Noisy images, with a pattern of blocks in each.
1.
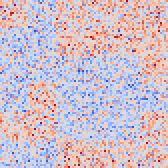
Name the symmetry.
no symmetry
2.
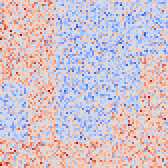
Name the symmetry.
no symmetry
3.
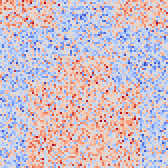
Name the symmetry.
left and right mirror each other
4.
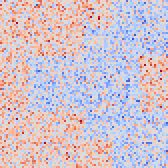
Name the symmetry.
top and bottom mirror each other
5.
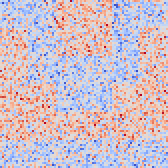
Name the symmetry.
left and right mirror each other
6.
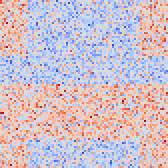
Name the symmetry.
left and right mirror each other
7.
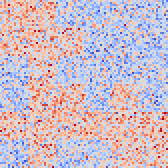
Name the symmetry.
mirrored about the diagonal from the bottom left
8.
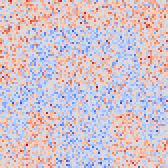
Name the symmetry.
left and right mirror each other
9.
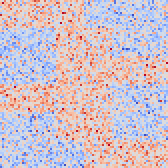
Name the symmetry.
the same after a half turn
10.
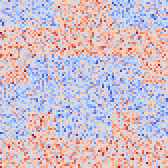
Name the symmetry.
left and right mirror each other
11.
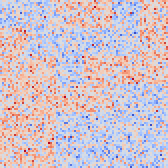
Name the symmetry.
no symmetry
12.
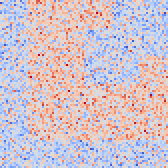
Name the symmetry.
mirrored about the diagonal from the bottom left
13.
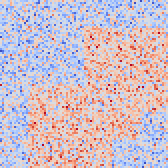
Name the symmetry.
mirrored about the diagonal from the top left
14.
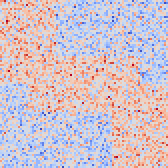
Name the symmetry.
the same after a half turn
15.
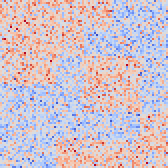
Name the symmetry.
no symmetry
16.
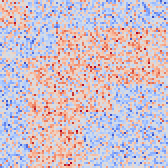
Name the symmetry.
mirrored about the diagonal from the top left
